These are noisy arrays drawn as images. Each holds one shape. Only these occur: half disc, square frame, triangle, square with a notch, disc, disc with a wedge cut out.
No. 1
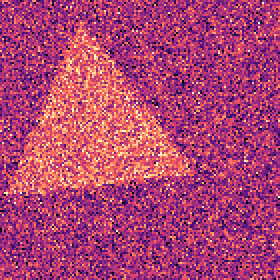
triangle
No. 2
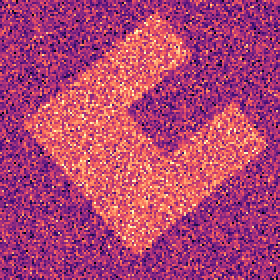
square with a notch
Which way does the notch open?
up and right
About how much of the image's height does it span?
nearly all
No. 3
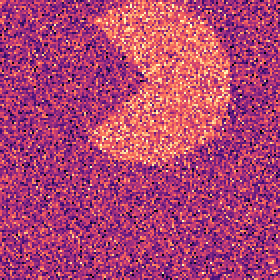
disc with a wedge cut out
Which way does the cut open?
left
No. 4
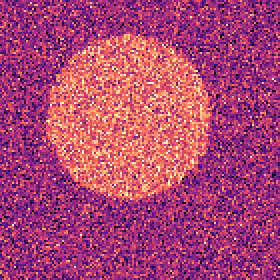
disc
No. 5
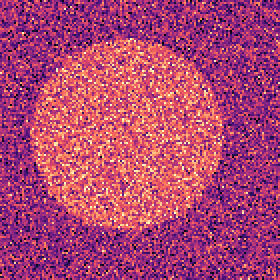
disc
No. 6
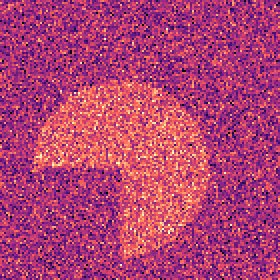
disc with a wedge cut out
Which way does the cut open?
down and left
